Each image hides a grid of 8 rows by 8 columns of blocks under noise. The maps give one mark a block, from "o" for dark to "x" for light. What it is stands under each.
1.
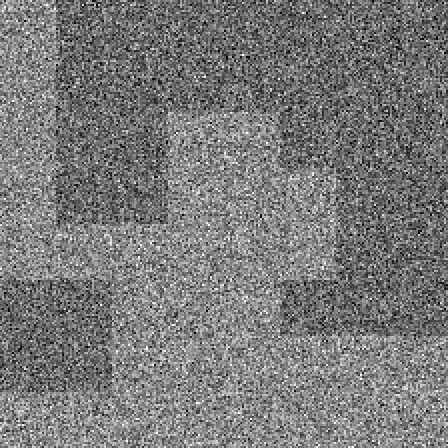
x o o o o o o o
x o o o o o o o
x o o x x o o o
x o o x x x o o
x x x x x x o o
o o x x x o o o
o o x x x x x x
x x x x x x x x
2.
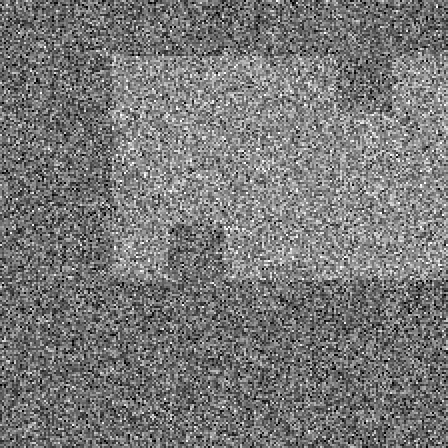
o o o o o o o o
o o x x x x o x
o o x x x x x x
o o x x x x x x
o o x o x x x x
o o o o o o o o
o o o o o o o o
o o o o o o o o
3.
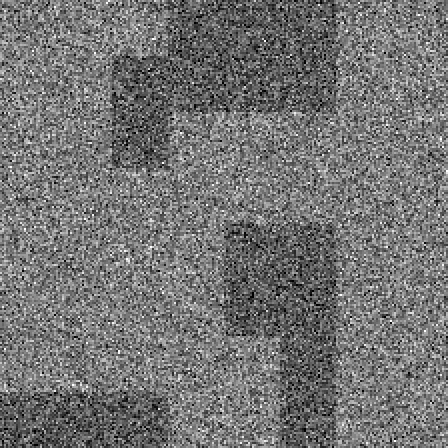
x x x o o o x x
x x o o o o x x
x x o x x x x x
x x x x x x x x
x x x x o o x x
x x x x o o x x
x x x x x o x x
o o o x x o x x
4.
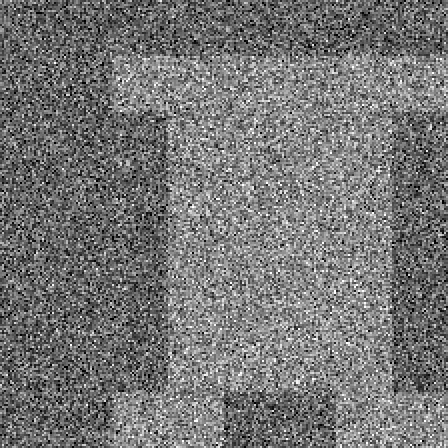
o o o o o o o o
o o x x x x x x
o o o x x x x o
o o o x x x x o
o o o x x x x o
o o o x x x x o
o o o x x x x o
o o x x o o x x
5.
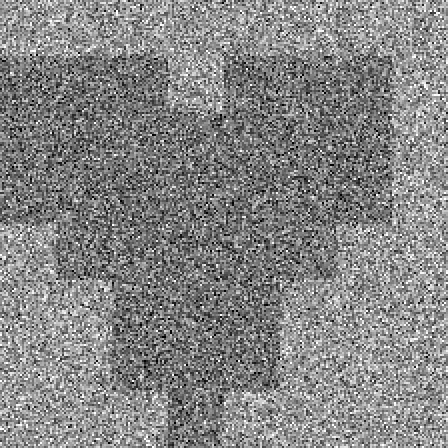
x x x x x x x x
o o o x o o o x
o o o o o o o x
o o o o o o o x
x o o o o o x x
x x o o o x x x
x x o o o x x x
x x x o x x x x
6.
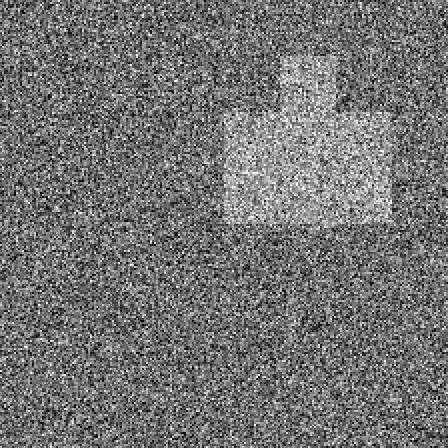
o o o o o o o o
o o o o o x o o
o o o o x x x o
o o o o x x x o
o o o o o o o o
o o o o o o o o
o o o o o o o o
o o o o o o o o
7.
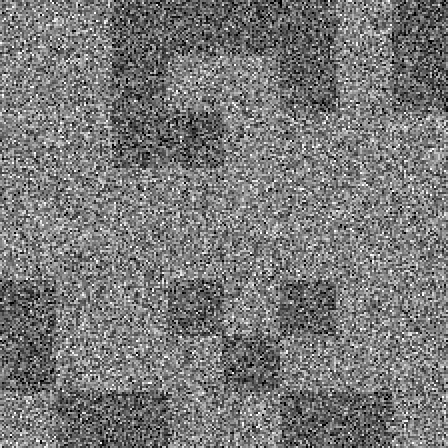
x x o o o o x o
x x o x x o x o
x x o o x x x x
x x x x x x x x
x x x x x x x x
o x x o x o x x
o x x x o x x x
x o o x x o o x
